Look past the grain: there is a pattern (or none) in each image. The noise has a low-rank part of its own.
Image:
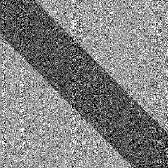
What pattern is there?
a diagonal band
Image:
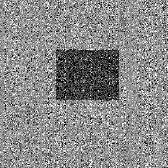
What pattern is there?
one block
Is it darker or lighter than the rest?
darker
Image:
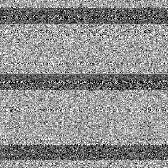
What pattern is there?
bands of rows
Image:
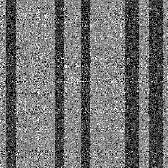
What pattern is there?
bands of columns
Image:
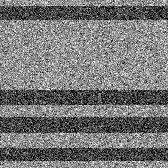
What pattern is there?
bands of rows
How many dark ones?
4
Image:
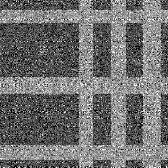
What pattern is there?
bands of rows crossing bands of columns
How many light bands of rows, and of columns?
3 and 3
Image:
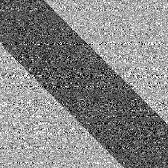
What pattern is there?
a diagonal band
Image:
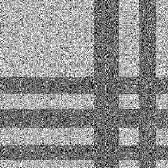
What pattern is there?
bands of rows crossing bands of columns
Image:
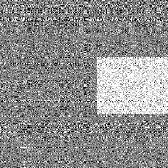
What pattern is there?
one block
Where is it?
middle right
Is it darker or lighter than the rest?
lighter
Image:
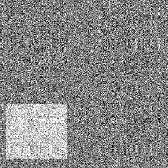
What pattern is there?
one block
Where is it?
bottom left
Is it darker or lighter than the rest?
lighter
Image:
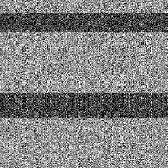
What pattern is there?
bands of rows
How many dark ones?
2
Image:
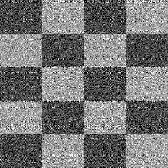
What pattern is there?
a checkerboard
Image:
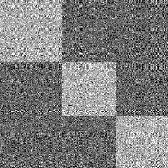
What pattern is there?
blocks along the diagonal
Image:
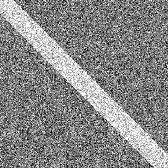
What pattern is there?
a diagonal band
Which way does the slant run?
top left to bottom right
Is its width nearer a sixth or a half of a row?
a sixth
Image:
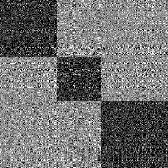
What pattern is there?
blocks along the diagonal
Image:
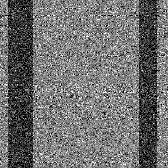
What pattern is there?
bands of columns
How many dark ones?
2
